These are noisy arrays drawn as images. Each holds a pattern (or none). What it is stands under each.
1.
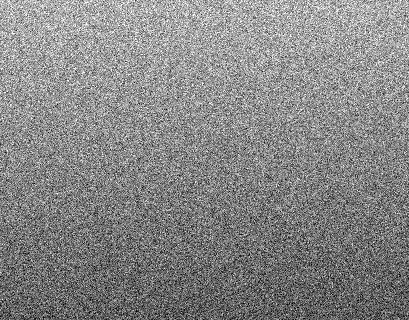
a smooth slope
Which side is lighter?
top
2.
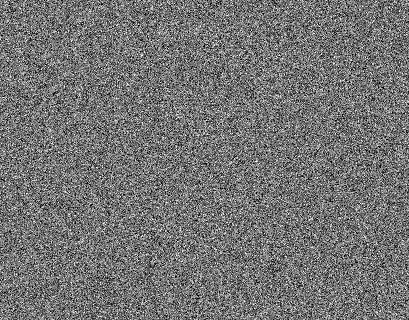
only noise
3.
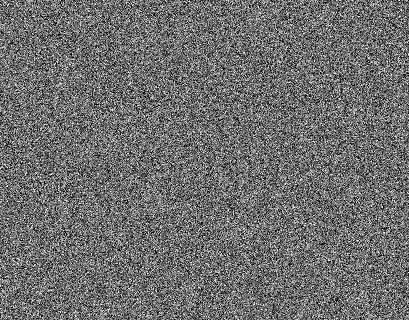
only noise
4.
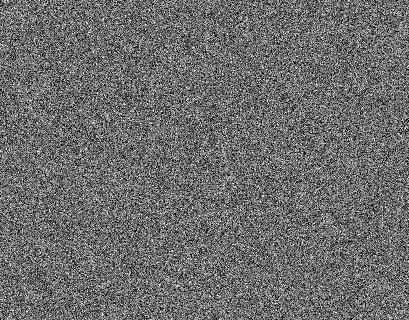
only noise
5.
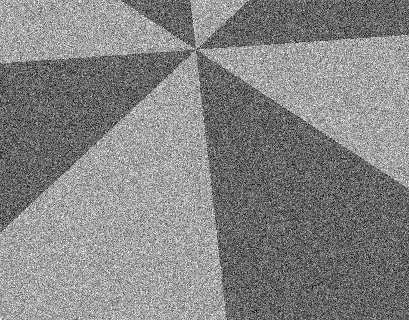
spokes from one point
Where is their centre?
top middle
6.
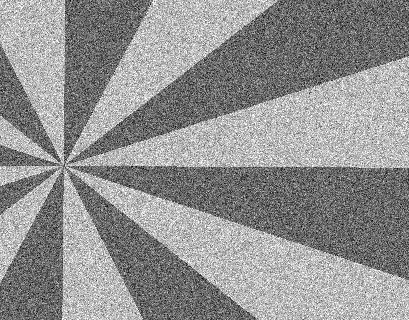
spokes from one point
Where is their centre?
middle left
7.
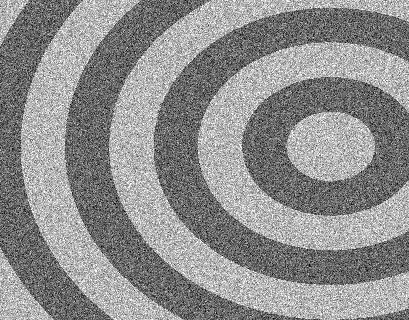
rings round one point
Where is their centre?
middle right
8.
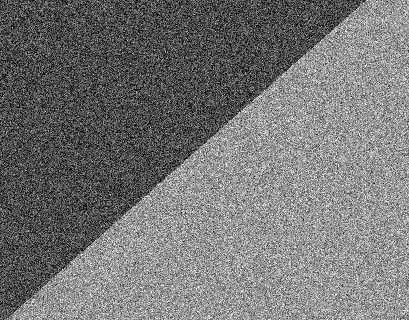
a sharp edge
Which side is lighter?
bottom right
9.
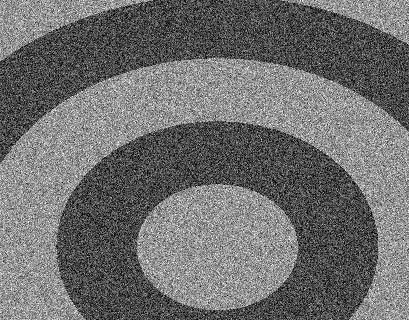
rings round one point
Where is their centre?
bottom middle
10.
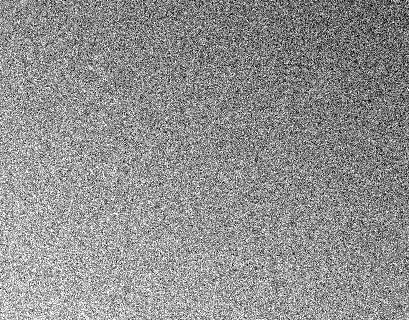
a smooth slope
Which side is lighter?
bottom left
